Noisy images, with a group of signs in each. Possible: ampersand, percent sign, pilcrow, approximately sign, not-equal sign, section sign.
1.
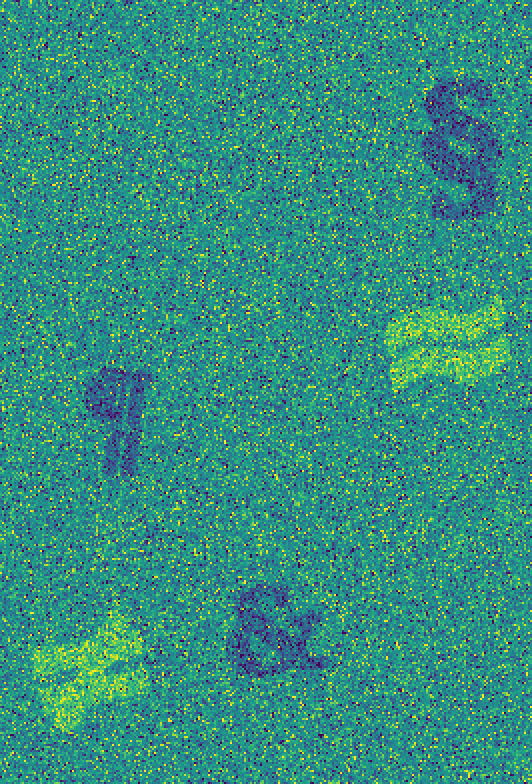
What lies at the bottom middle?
ampersand
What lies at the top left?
nothing
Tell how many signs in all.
5
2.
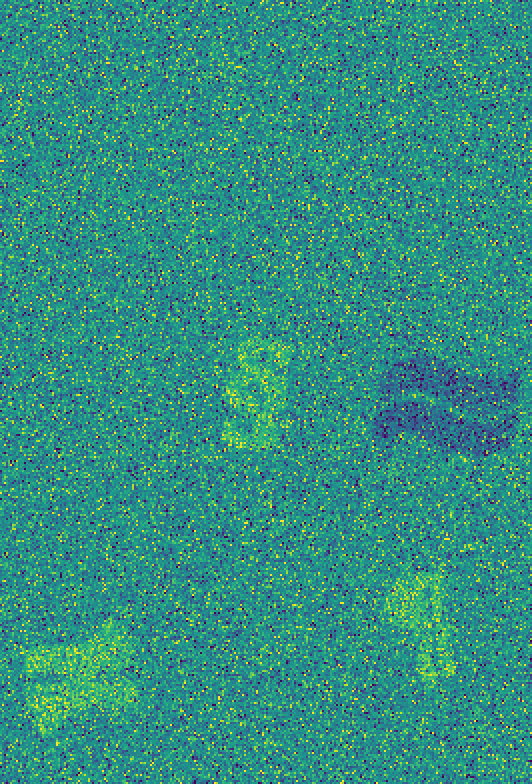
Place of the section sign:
centre
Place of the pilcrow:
bottom right
